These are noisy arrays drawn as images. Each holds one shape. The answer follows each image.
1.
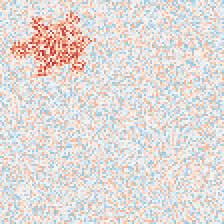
red turtle, top left
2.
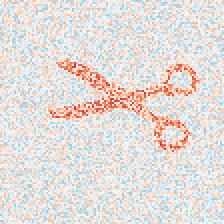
red pair of scissors
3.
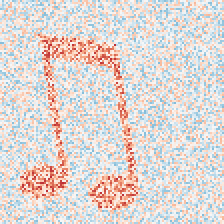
red pair of musical notes
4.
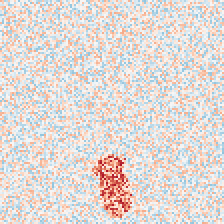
red footprint, bottom middle
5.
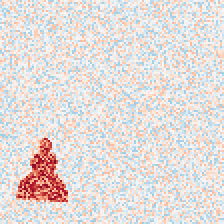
red chess pawn, bottom left
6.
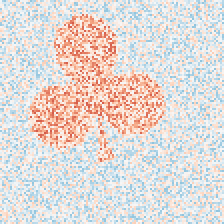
red club
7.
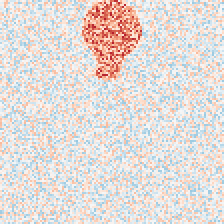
red light bulb, top middle
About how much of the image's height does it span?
a third
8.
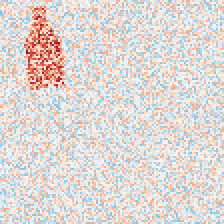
red bottle, top left
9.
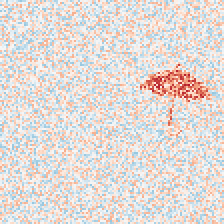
red umbrella, middle right
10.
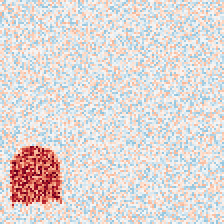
red ghost, bottom left
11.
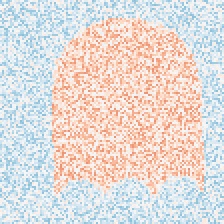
red ghost
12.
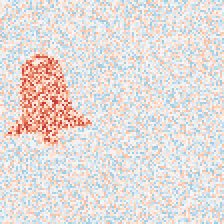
red bell, middle left
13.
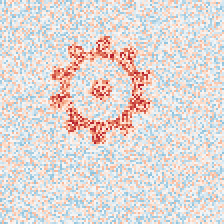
red gear
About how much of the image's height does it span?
half
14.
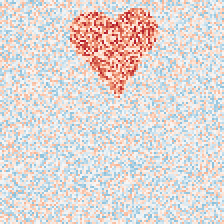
red heart, top middle
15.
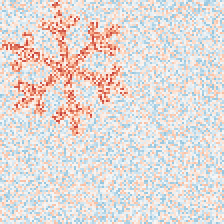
red snowflake
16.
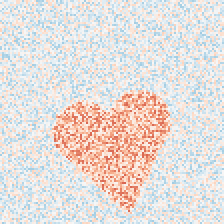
red heart
